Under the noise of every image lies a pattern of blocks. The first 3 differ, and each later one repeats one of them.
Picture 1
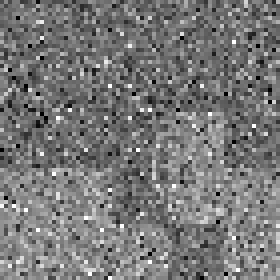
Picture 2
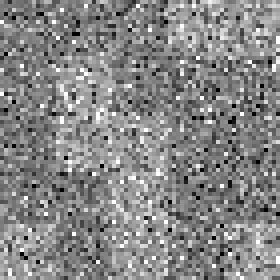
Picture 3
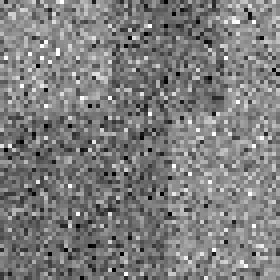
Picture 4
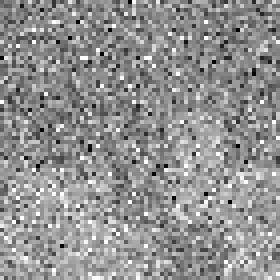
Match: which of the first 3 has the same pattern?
1
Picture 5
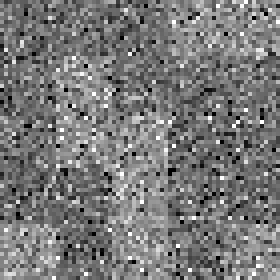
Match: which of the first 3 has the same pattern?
2
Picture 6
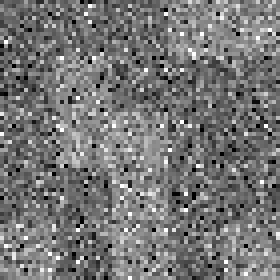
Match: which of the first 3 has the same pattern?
2
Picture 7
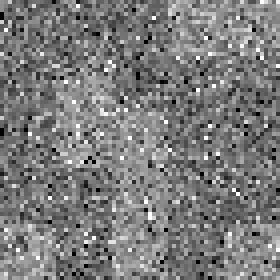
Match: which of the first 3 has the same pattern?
2
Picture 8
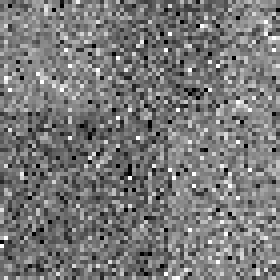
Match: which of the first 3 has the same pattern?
3
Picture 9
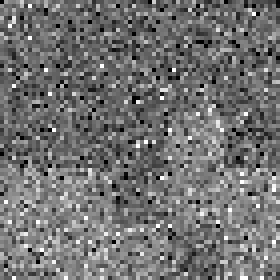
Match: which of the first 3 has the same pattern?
1
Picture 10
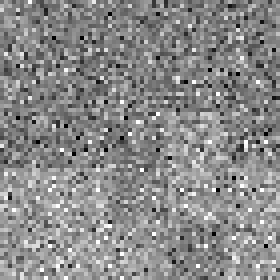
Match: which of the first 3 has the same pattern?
1
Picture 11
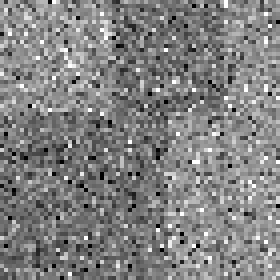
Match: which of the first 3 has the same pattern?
3
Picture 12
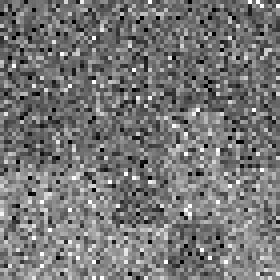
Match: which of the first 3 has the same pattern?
1
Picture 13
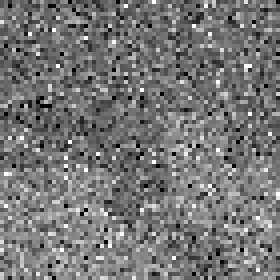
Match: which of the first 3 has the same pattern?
1
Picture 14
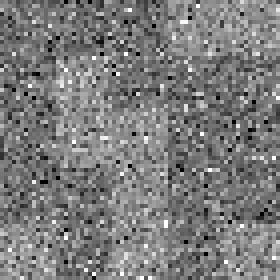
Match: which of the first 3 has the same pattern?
2
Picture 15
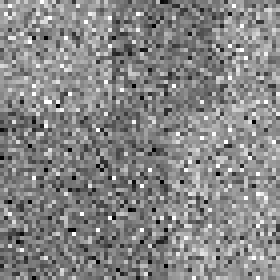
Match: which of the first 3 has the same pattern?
3
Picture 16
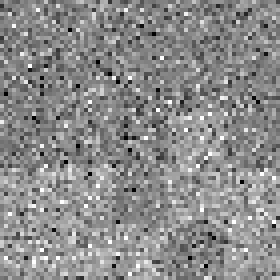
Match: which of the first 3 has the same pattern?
1
